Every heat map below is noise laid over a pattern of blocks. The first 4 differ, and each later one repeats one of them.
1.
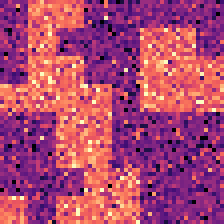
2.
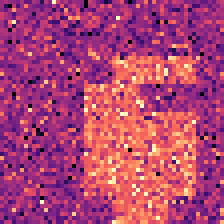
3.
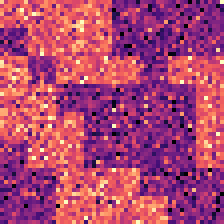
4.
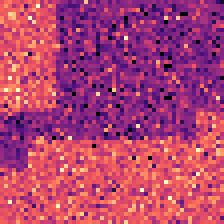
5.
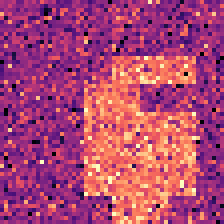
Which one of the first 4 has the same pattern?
2
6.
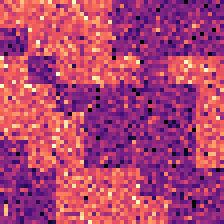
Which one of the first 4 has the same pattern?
3
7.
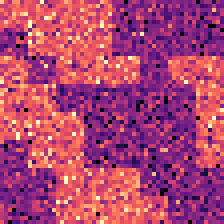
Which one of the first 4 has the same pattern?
3
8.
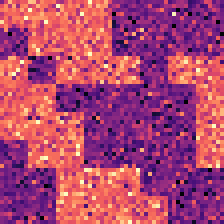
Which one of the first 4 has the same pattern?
3
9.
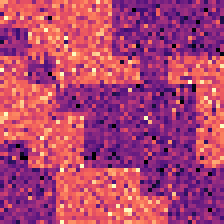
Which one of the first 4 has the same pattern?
3
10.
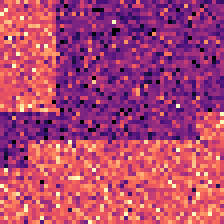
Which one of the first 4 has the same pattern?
4
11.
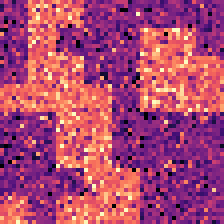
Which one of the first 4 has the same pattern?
1
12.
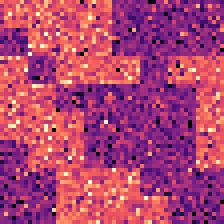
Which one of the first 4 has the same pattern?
3
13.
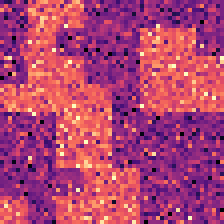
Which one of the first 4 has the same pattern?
1
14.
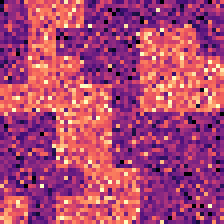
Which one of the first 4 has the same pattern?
1
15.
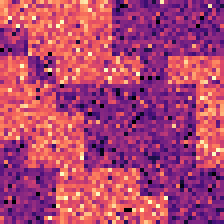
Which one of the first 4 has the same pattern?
3
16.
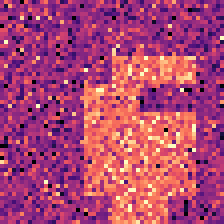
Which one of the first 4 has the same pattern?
2
